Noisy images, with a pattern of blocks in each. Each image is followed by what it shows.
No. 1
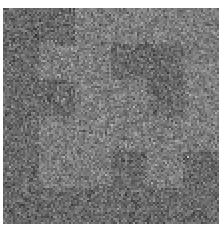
mirrored about the diagonal from the bottom left
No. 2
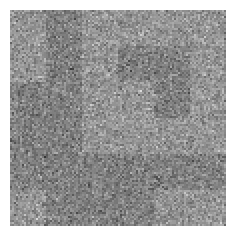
mirrored about the diagonal from the bottom left
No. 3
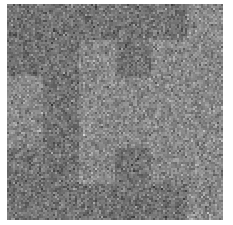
top and bottom mirror each other
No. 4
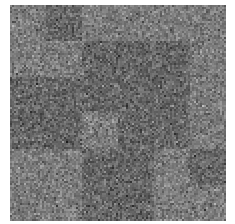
mirrored about the diagonal from the bottom left
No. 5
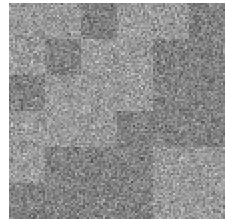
mirrored about the diagonal from the top left
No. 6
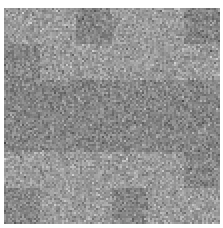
the same after a half turn
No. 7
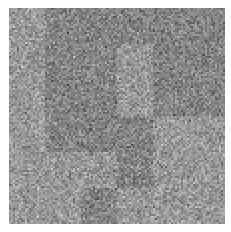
no symmetry
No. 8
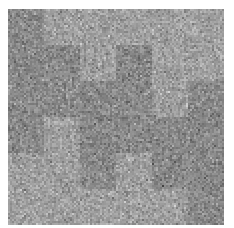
the same after a half turn
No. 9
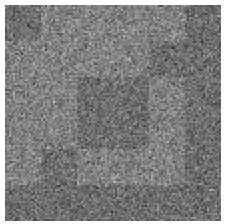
mirrored about the diagonal from the top left
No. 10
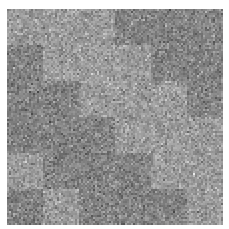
mirrored about the diagonal from the bottom left
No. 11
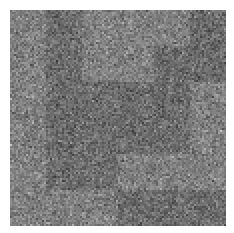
no symmetry
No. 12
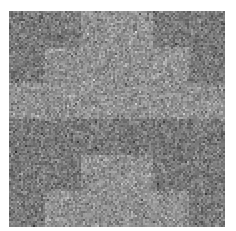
left and right mirror each other
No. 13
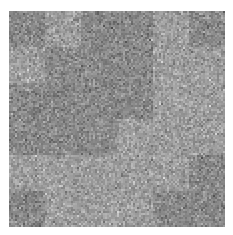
mirrored about the diagonal from the top left
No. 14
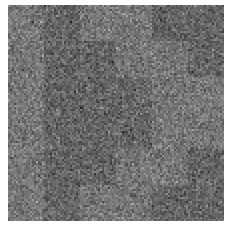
top and bottom mirror each other
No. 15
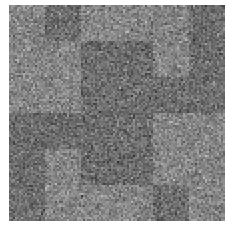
the same after a half turn
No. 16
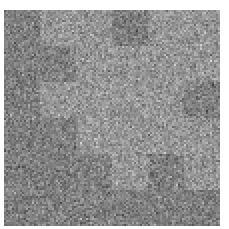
mirrored about the diagonal from the bottom left
